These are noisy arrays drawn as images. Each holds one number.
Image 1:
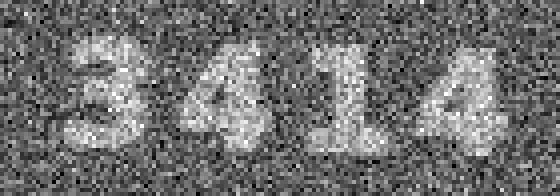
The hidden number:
3414
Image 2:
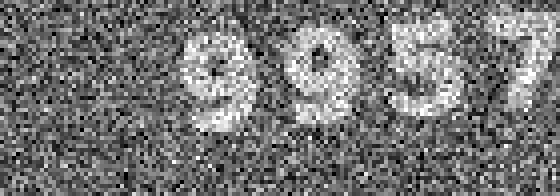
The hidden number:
9957
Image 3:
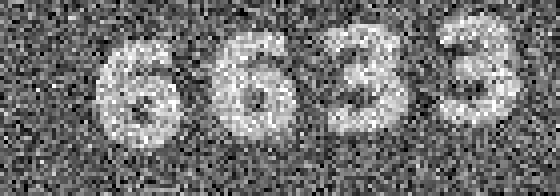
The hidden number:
6633
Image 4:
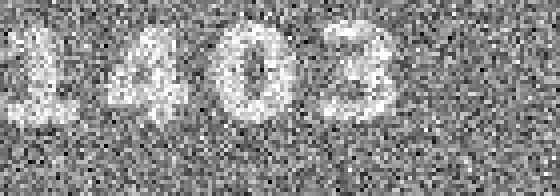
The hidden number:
1403
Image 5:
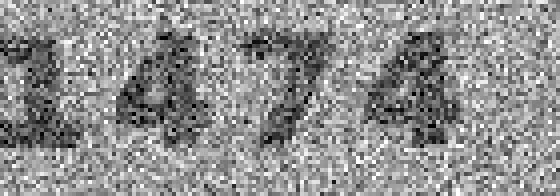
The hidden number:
1474
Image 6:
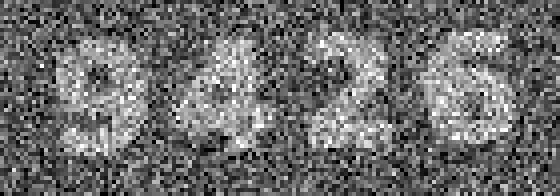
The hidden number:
9426
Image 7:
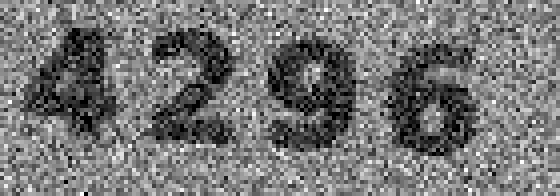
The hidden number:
4296
